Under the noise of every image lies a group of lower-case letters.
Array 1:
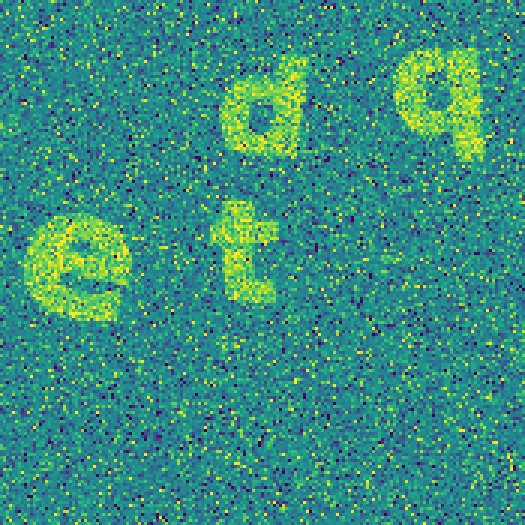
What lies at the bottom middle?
nothing
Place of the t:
centre
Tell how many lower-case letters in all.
4
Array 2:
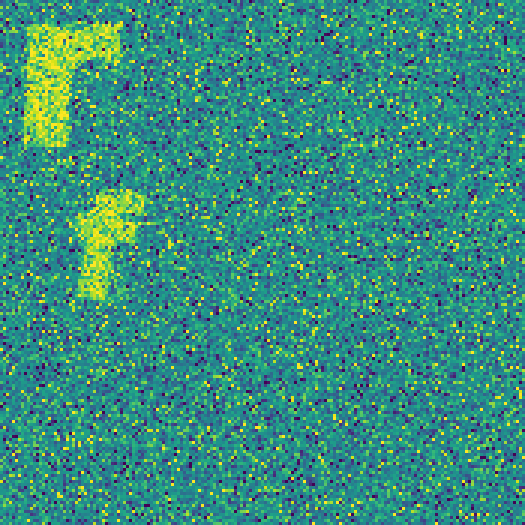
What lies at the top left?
r
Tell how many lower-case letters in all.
2
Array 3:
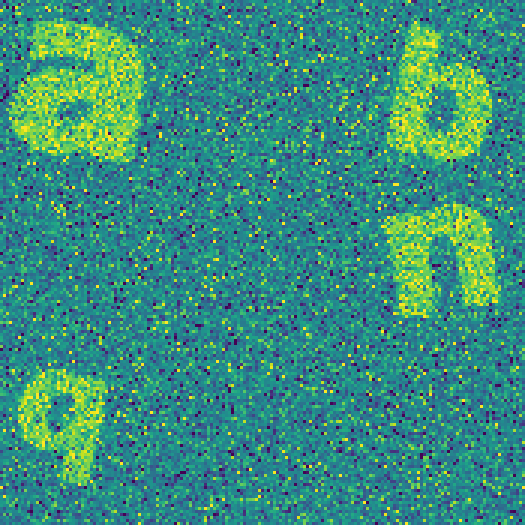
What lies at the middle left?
nothing
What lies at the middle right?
n
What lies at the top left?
a
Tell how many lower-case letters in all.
4
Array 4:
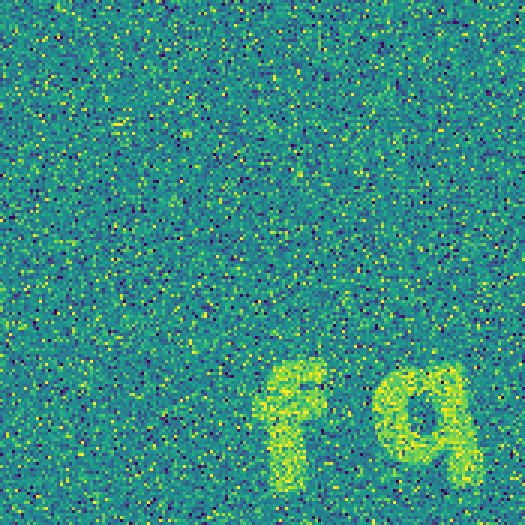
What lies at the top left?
nothing
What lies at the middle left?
nothing
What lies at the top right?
nothing
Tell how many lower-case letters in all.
2
